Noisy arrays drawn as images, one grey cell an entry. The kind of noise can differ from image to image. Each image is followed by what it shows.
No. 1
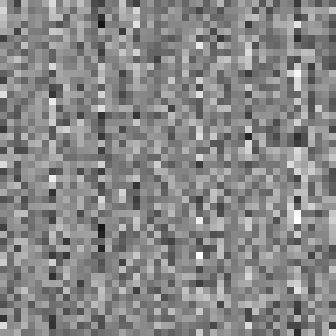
columns of uneven size
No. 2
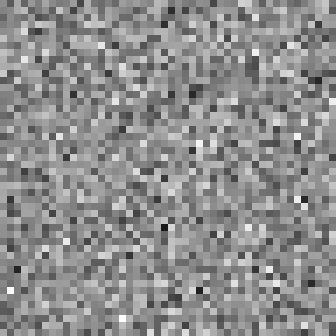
independent entries
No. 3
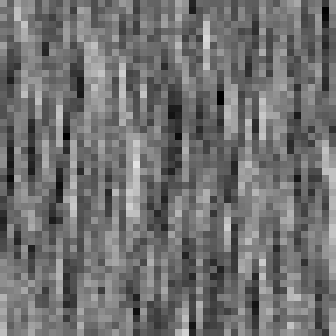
streaked along the columns
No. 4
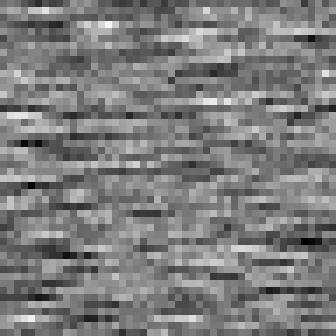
streaked along the rows
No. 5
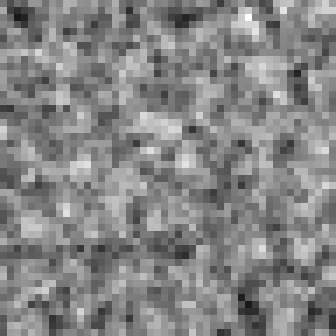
blotchy
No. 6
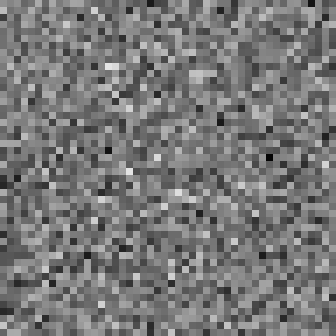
independent entries
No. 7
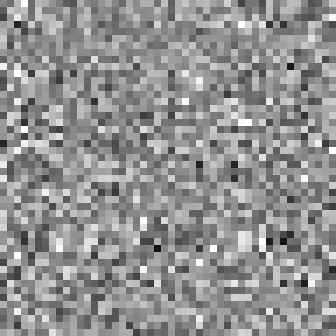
low rank plus noise
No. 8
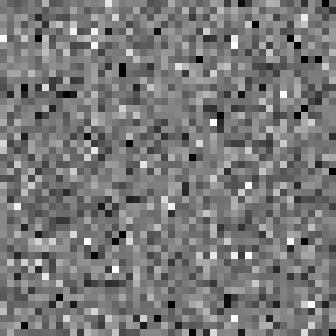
heavy tails
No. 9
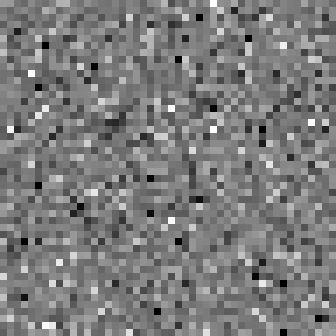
heavy tails
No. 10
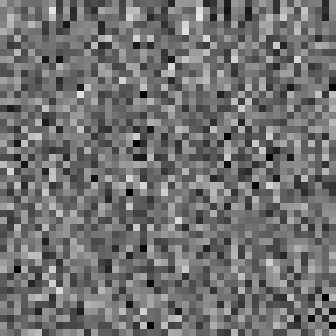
low rank plus noise
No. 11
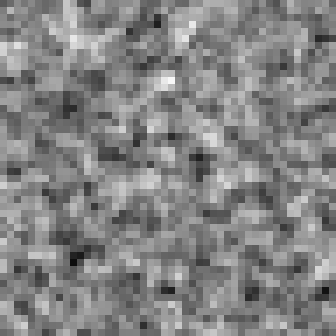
blotchy
